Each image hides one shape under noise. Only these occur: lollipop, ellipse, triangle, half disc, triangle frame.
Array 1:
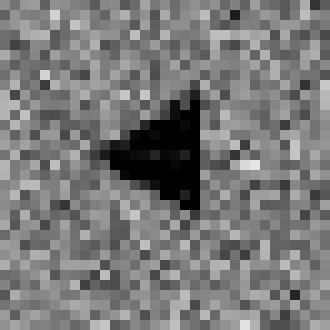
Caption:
dark triangle, centre
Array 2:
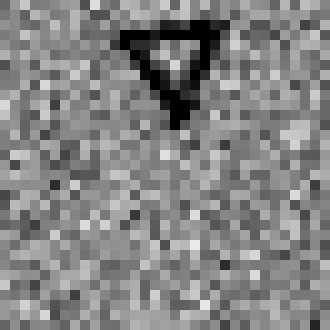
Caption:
dark triangle frame, top middle
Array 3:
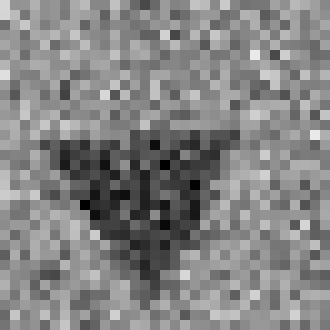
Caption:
dark triangle
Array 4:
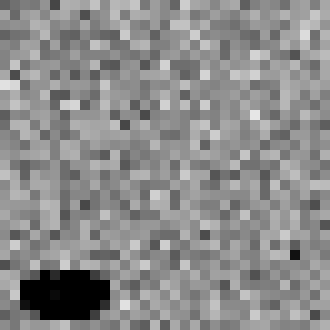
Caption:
dark ellipse, bottom left
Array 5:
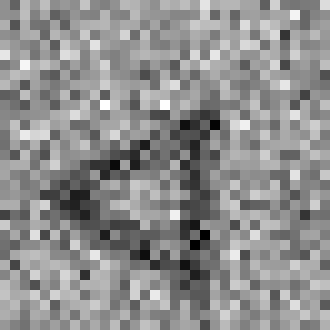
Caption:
dark triangle frame
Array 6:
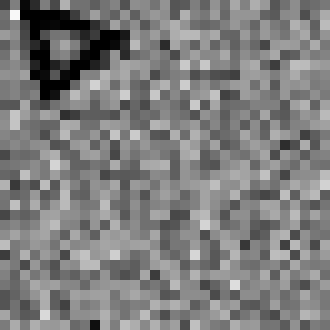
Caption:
dark triangle frame, top left
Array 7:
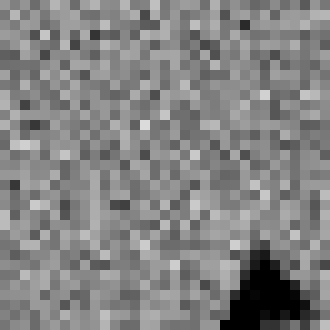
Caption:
dark triangle, bottom right
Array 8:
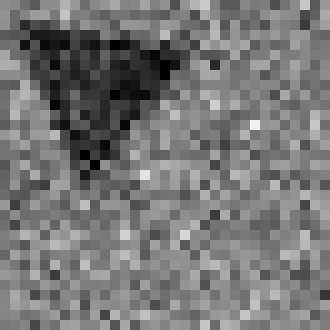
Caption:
dark triangle
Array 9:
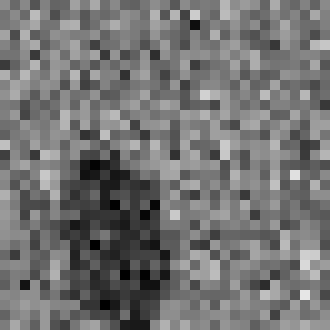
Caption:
dark ellipse
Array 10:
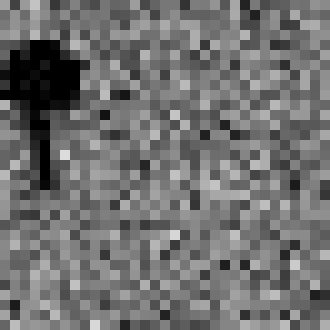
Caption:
dark lollipop
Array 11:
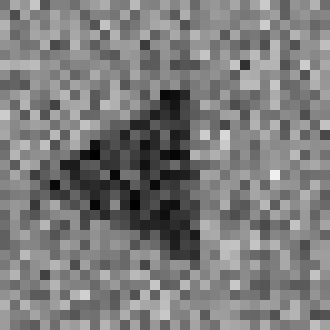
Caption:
dark triangle
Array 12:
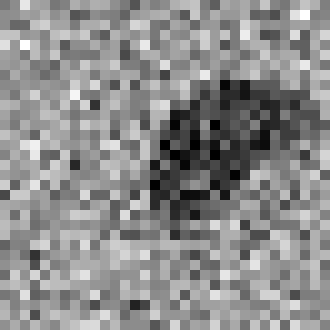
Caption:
dark half disc
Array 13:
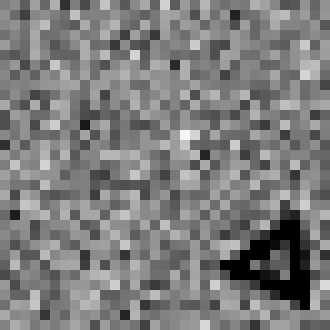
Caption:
dark triangle frame, bottom right
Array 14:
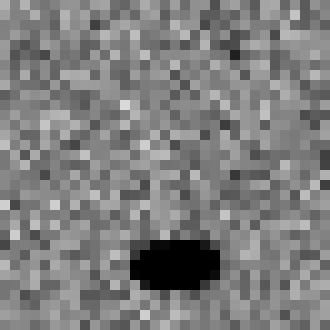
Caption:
dark ellipse, bottom middle
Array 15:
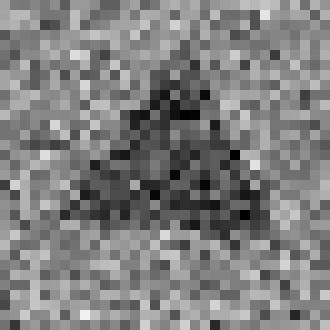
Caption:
dark triangle
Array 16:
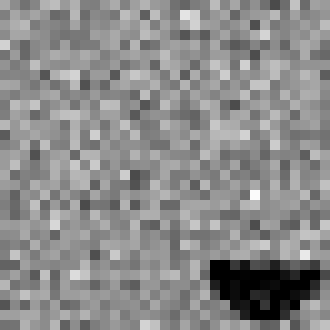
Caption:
dark half disc, bottom right
